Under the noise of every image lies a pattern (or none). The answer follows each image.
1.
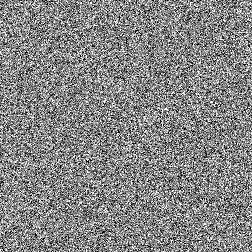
only noise
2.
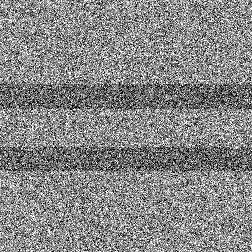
bands of rows
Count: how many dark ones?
2
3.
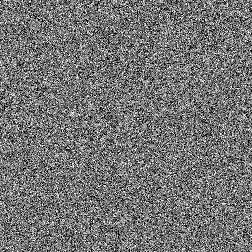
only noise
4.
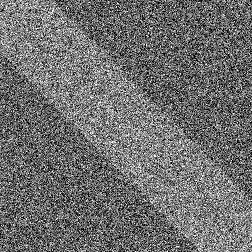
a diagonal band
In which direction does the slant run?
top left to bottom right
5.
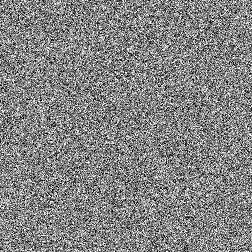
only noise
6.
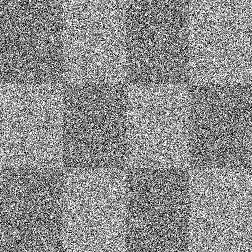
a checkerboard
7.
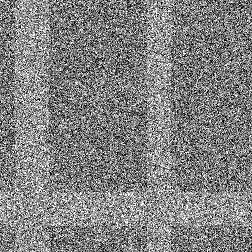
bands of rows crossing bands of columns
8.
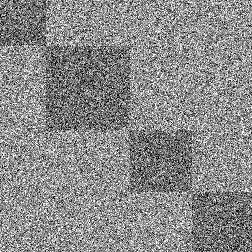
blocks along the diagonal
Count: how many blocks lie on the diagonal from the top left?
4
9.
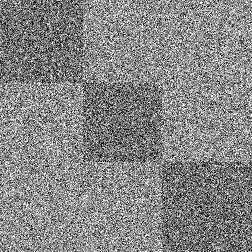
blocks along the diagonal
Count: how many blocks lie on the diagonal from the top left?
3
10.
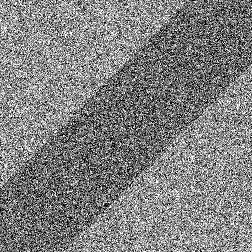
a diagonal band
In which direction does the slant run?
bottom left to top right
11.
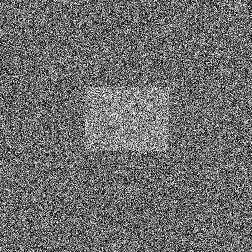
one block
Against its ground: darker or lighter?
lighter
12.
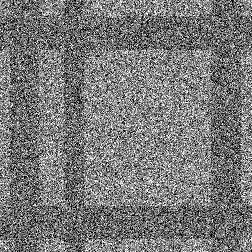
bands of rows crossing bands of columns
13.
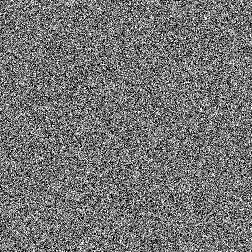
only noise
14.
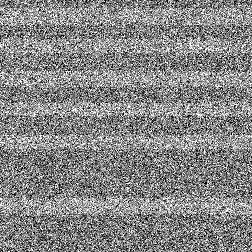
bands of rows
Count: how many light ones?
6
